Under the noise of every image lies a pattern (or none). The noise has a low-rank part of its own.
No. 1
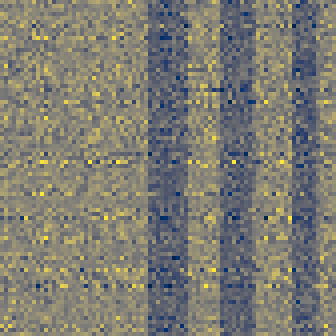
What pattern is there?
bands of columns
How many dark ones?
3
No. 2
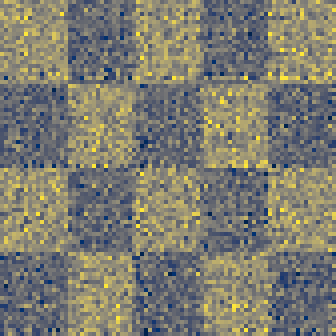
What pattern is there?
a checkerboard
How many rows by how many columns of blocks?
4 by 5
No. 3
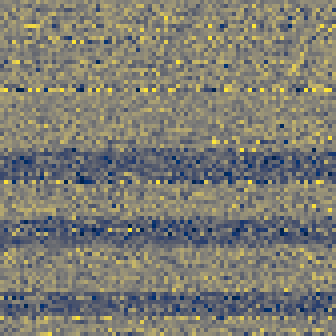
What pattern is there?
bands of rows
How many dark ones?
3
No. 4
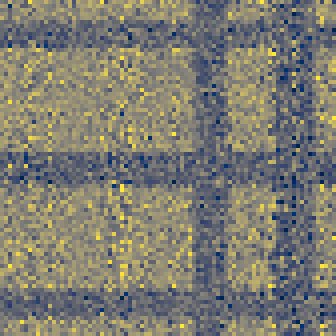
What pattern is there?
bands of rows crossing bands of columns
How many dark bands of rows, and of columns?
3 and 2
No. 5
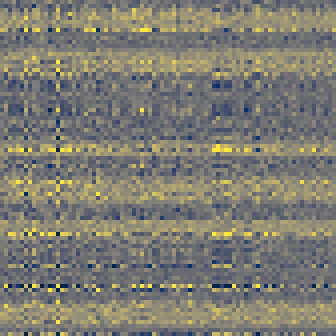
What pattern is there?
bands of rows
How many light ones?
6
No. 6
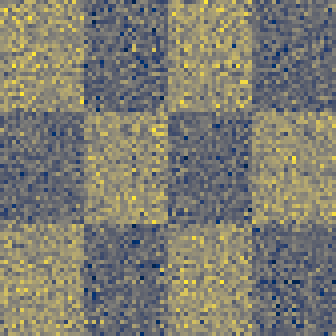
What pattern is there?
a checkerboard
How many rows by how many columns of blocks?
3 by 4
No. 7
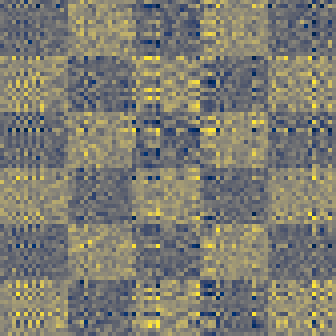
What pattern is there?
a checkerboard
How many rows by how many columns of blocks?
6 by 5
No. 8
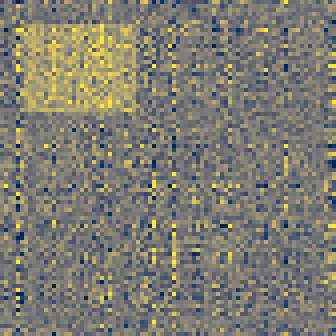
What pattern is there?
one block
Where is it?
top left
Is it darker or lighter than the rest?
lighter
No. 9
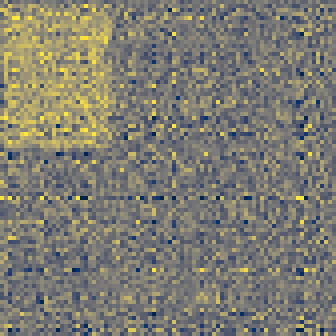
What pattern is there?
one block
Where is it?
top left
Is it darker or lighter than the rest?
lighter
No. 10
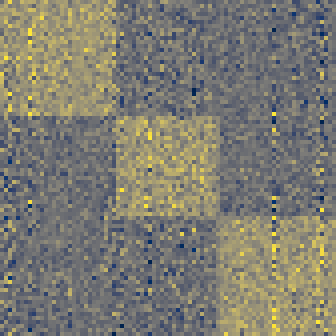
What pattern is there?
blocks along the diagonal
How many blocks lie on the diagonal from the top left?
3
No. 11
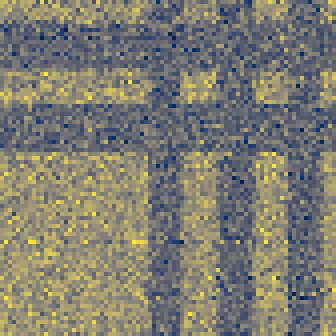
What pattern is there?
bands of rows crossing bands of columns
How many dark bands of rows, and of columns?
2 and 3
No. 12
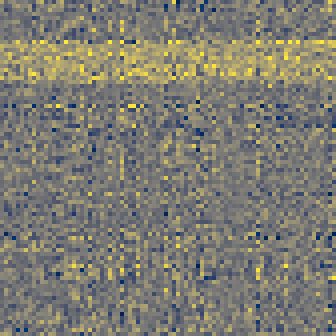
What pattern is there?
one band of rows
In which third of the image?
top
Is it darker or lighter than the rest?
lighter
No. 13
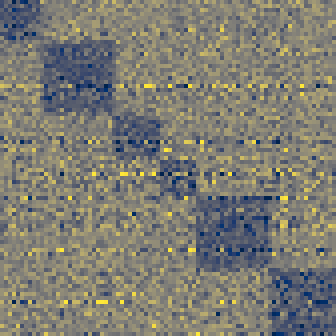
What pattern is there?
blocks along the diagonal
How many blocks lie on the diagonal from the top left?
6
